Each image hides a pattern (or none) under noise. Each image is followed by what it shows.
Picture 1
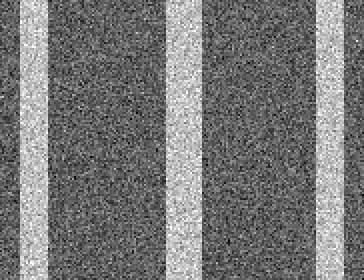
bands of columns
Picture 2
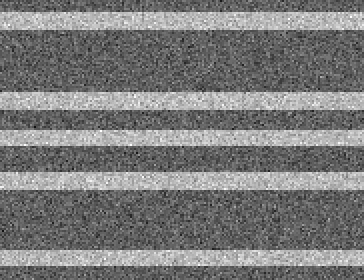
bands of rows
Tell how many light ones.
5
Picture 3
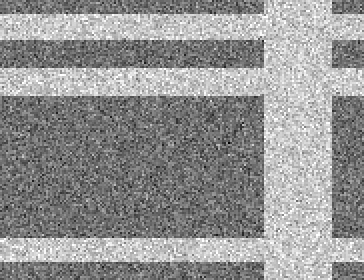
bands of rows crossing bands of columns
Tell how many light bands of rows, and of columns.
3 and 1
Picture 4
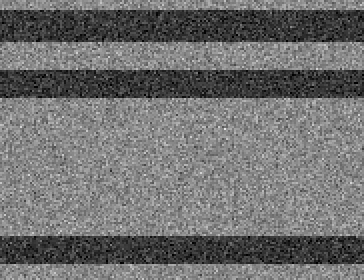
bands of rows
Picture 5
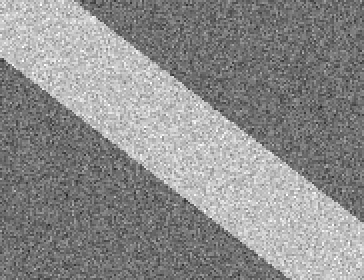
a diagonal band
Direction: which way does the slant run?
top left to bottom right
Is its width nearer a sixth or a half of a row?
a half
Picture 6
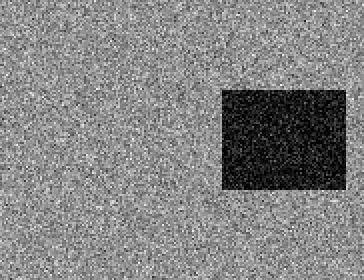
one block
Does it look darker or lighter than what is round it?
darker
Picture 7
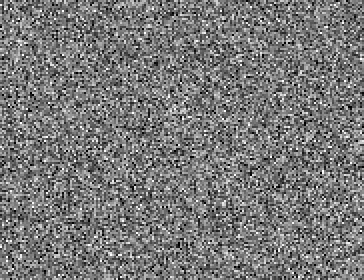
only noise
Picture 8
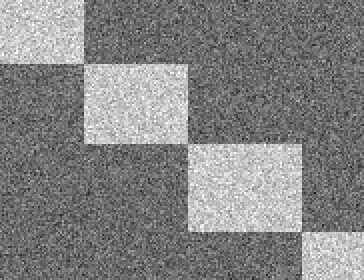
blocks along the diagonal
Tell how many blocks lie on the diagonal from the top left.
4
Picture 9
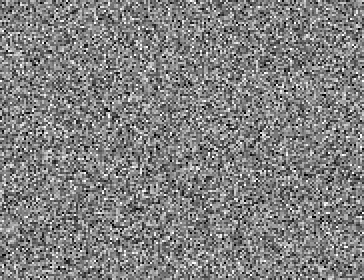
only noise
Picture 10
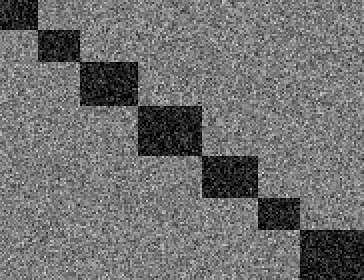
blocks along the diagonal
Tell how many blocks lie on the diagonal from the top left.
7
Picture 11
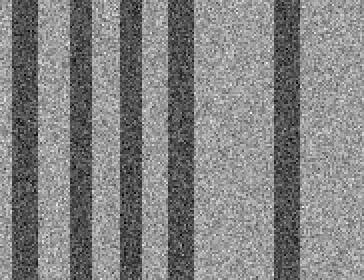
bands of columns
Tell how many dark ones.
5
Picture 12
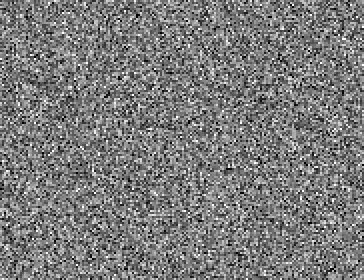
only noise
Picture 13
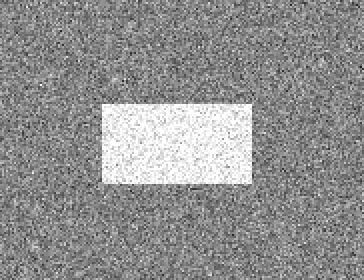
one block
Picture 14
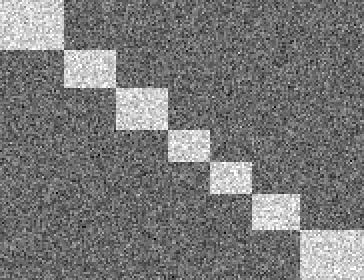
blocks along the diagonal
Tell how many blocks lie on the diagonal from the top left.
7
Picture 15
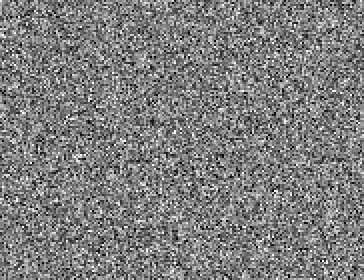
only noise
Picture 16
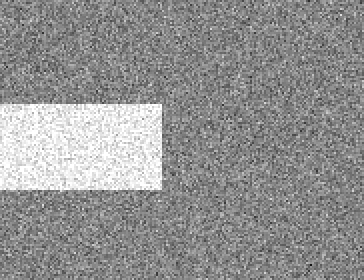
one block
